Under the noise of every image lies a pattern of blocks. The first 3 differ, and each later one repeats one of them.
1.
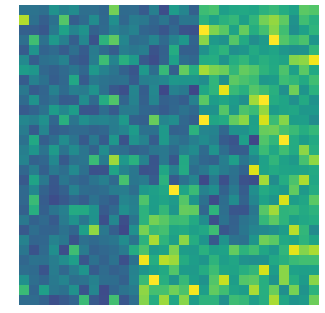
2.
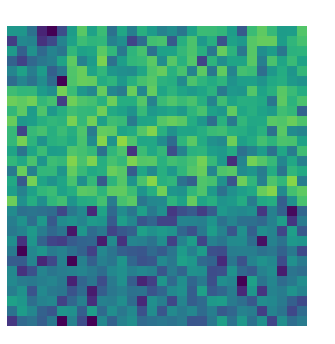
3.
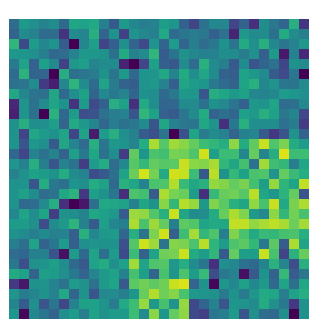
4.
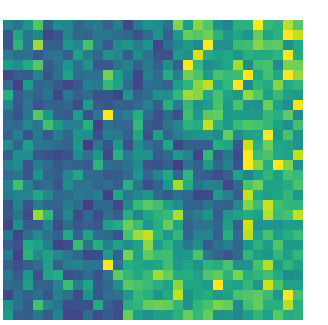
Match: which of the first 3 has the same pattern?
1
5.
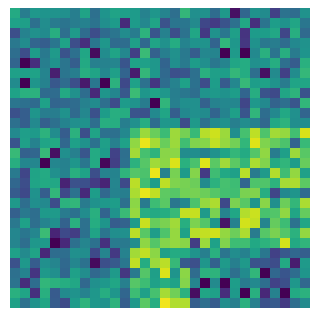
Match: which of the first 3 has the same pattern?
3
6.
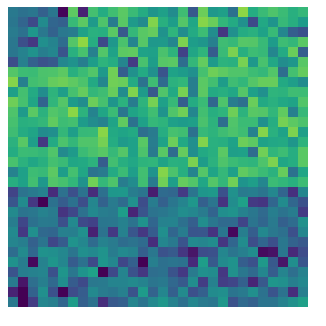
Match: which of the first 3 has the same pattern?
2
